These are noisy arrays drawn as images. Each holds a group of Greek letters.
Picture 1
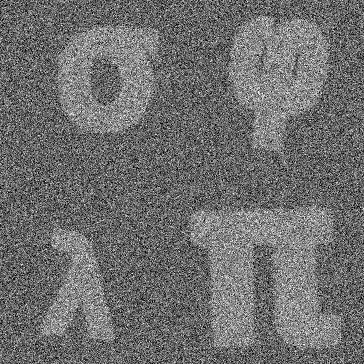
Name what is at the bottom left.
lambda
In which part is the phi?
top right
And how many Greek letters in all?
4
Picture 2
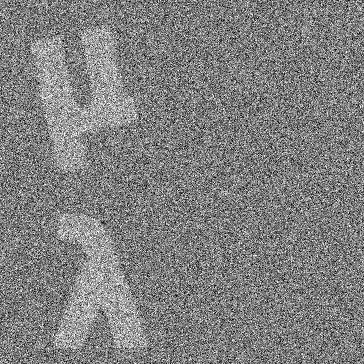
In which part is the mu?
top left
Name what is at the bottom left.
lambda
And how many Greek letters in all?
2
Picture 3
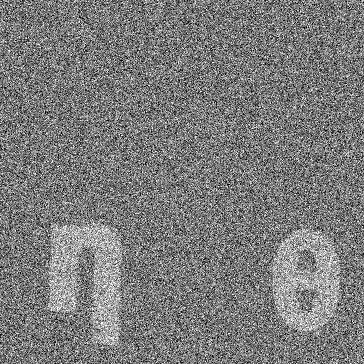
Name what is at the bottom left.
eta
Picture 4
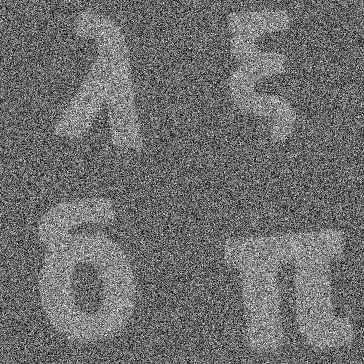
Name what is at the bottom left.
delta
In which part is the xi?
top right
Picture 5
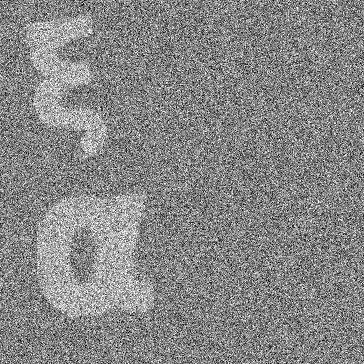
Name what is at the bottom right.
nothing
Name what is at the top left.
xi
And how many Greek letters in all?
2
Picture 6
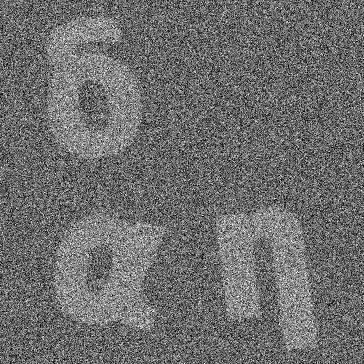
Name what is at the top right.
nothing
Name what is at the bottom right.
eta
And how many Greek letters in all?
3
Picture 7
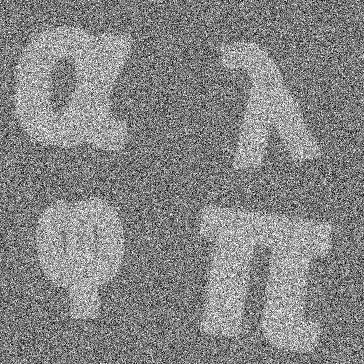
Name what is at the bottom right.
pi
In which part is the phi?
bottom left
